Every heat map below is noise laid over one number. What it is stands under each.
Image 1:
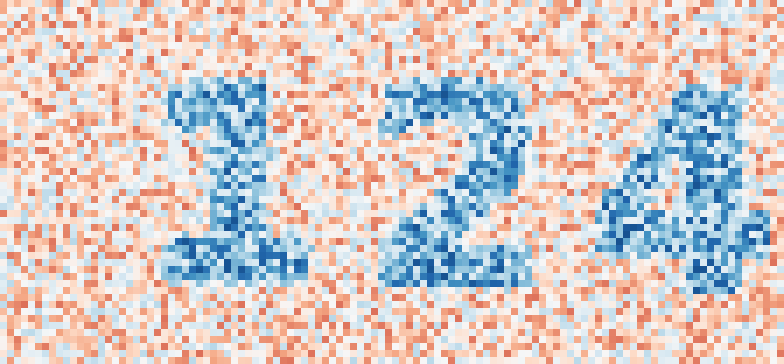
124
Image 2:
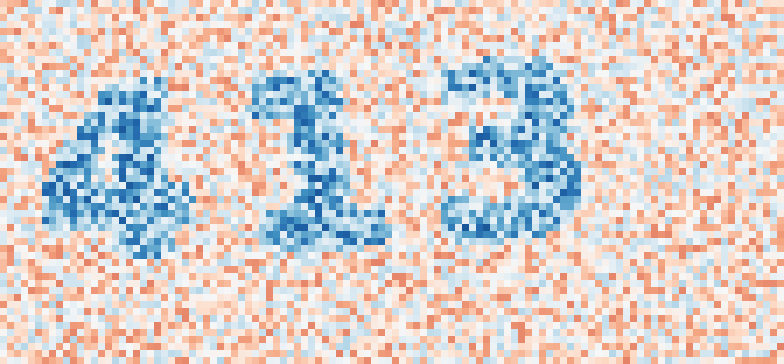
413
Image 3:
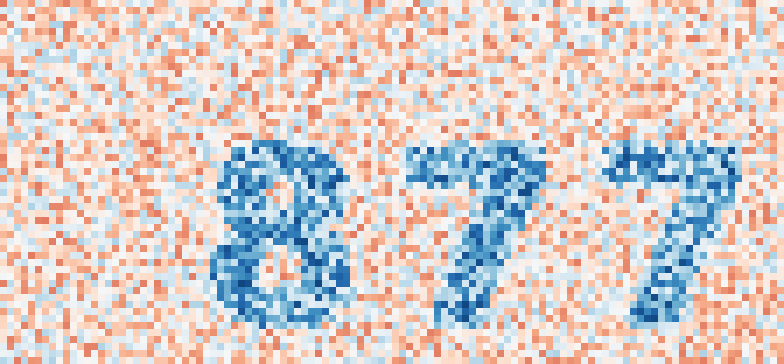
877
